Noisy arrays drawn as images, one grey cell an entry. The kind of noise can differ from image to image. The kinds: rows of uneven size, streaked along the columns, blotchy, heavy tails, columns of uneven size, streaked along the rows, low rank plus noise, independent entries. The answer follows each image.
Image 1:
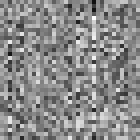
columns of uneven size
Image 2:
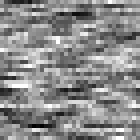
streaked along the rows
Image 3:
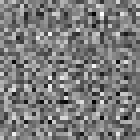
low rank plus noise
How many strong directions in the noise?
one
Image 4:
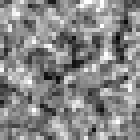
blotchy
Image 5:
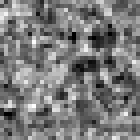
blotchy
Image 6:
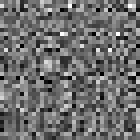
low rank plus noise
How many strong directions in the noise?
two
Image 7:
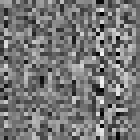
columns of uneven size
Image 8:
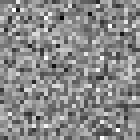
independent entries
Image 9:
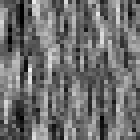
streaked along the columns
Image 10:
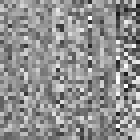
columns of uneven size
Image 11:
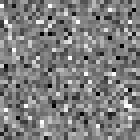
heavy tails
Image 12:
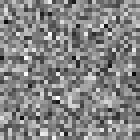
independent entries
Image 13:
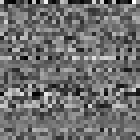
rows of uneven size
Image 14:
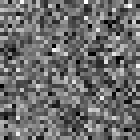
independent entries
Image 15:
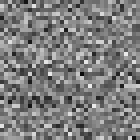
low rank plus noise
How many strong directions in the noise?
five to eight
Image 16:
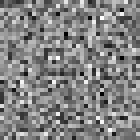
low rank plus noise
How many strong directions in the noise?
five to eight
